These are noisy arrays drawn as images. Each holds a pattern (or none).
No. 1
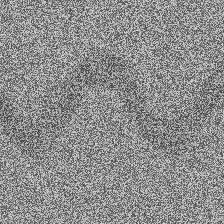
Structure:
a wavy band
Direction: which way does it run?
left to right
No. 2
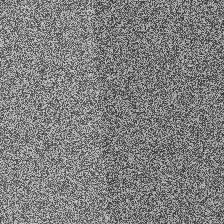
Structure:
a sharp edge
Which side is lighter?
left
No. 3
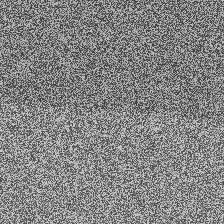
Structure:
a sharp edge
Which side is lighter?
bottom
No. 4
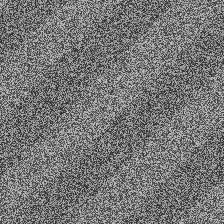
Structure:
diagonal stripes
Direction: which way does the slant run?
bottom left to top right
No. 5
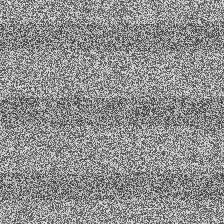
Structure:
horizontal stripes
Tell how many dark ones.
3
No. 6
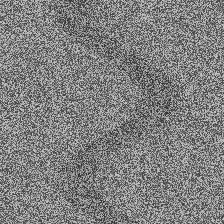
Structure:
a wavy band
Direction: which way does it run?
top to bottom
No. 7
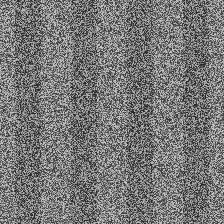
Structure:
vertical stripes
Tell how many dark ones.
4
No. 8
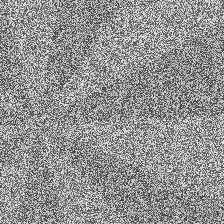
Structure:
spokes from one point
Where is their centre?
middle left
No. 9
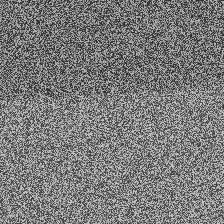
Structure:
a sharp edge
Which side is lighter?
bottom
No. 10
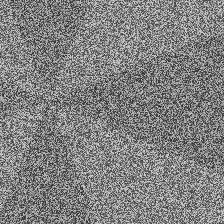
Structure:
spokes from one point
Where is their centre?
middle left
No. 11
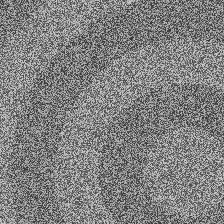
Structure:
rings round one point
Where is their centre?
bottom right
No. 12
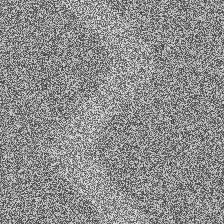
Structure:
a wavy band
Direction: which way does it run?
top to bottom
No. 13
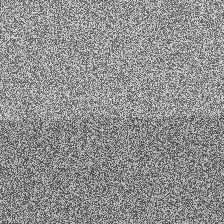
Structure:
a sharp edge
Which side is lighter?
top
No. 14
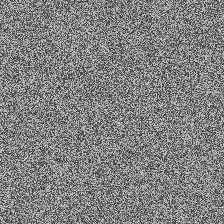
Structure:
only noise
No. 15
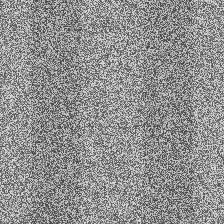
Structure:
vertical stripes
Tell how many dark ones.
2
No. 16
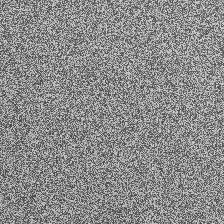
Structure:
a smooth slope
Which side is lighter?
top right
